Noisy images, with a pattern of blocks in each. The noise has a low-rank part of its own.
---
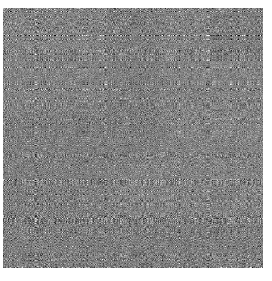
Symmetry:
no symmetry
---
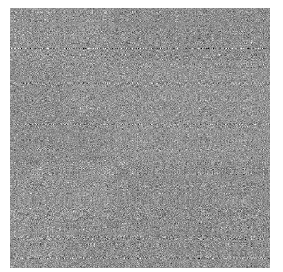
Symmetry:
no symmetry
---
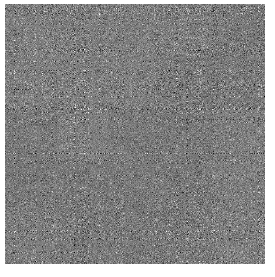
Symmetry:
no symmetry
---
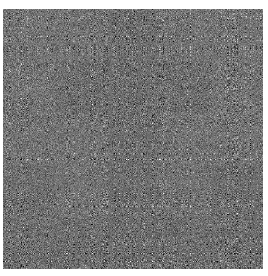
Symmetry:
left and right mirror each other
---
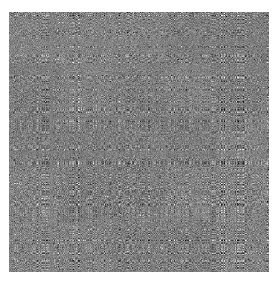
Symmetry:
mirrored about the diagonal from the bottom left
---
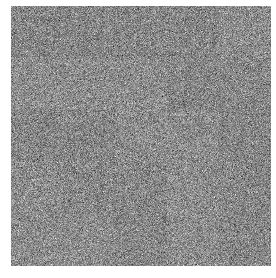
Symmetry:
mirrored about the diagonal from the bottom left
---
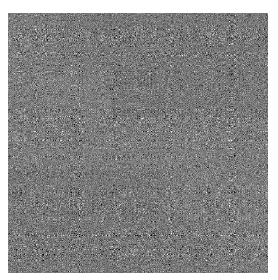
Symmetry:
the same after a half turn
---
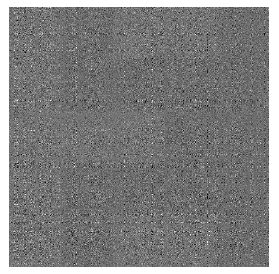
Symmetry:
top and bottom mirror each other
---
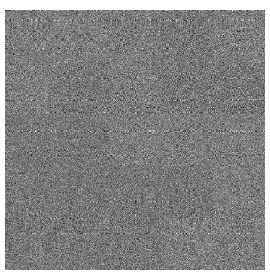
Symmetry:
mirrored about the diagonal from the bottom left
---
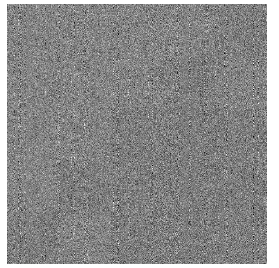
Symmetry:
mirrored about the diagonal from the top left
